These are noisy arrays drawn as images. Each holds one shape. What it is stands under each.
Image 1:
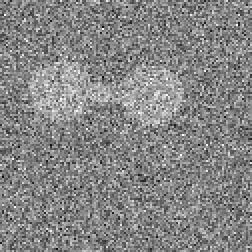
light dumbbell
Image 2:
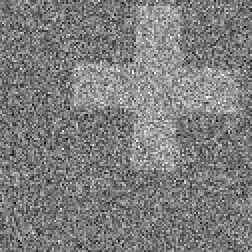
light cross
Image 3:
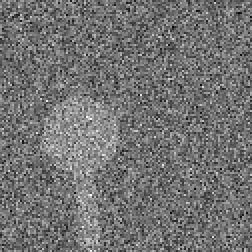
light lollipop
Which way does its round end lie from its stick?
up
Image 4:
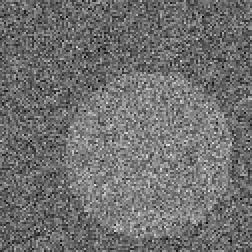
light disc
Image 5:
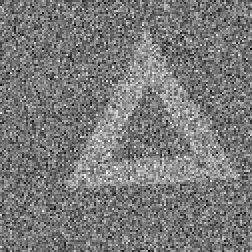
light triangle frame
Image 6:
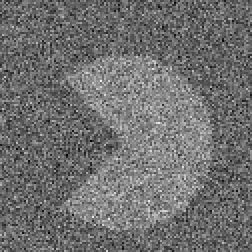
light disc with a wedge cut out
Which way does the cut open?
left
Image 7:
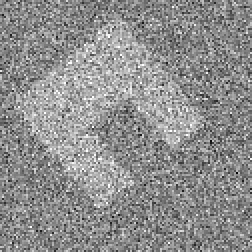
light square with a notch
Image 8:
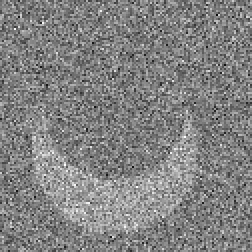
light crescent
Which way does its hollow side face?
up
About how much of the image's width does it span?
two thirds
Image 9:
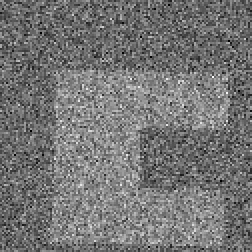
light square with a notch
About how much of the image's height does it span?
two thirds
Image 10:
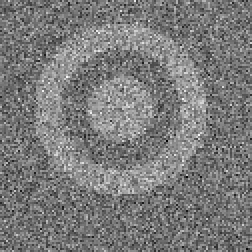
light bullseye
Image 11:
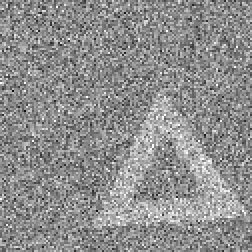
light triangle frame
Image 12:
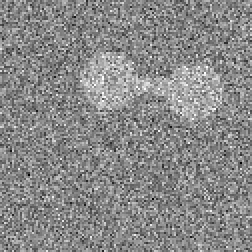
light dumbbell
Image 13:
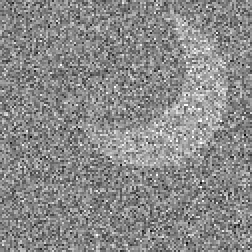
light crescent
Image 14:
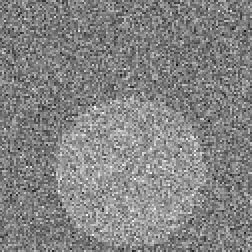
light disc
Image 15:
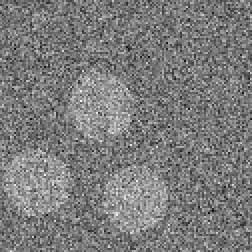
light three dots
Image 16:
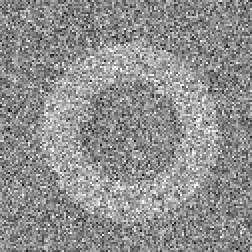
light ring
